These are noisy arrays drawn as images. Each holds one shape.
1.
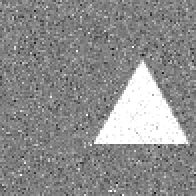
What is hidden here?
light triangle
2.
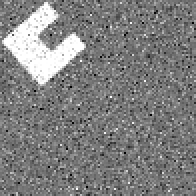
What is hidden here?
light square with a notch, top left
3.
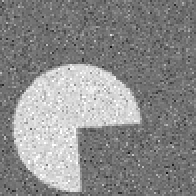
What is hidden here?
light disc with a wedge cut out
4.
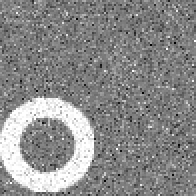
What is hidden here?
light ring
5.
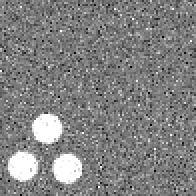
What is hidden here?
light three dots, bottom left
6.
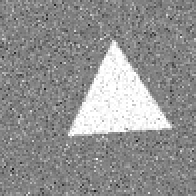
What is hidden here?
light triangle
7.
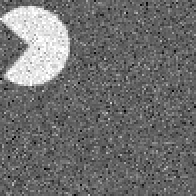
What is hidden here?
light disc with a wedge cut out, top left
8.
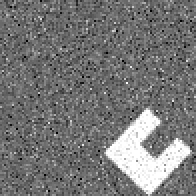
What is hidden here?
light square with a notch, bottom right
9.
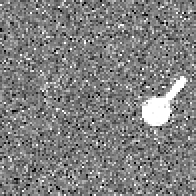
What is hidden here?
light lollipop, middle right
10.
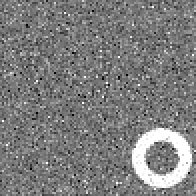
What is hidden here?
light ring, bottom right
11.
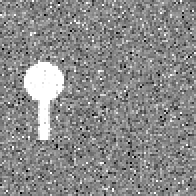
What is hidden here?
light lollipop, middle left
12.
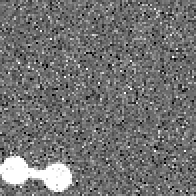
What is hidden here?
light dumbbell, bottom left
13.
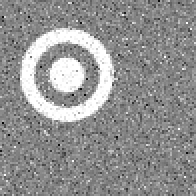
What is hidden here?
light bullseye
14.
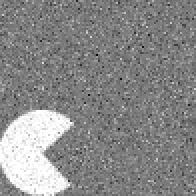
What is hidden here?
light disc with a wedge cut out, bottom left
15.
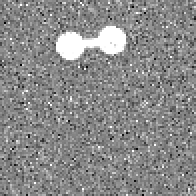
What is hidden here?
light dumbbell, top middle
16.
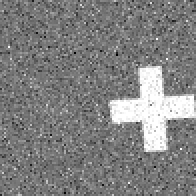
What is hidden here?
light cross, middle right
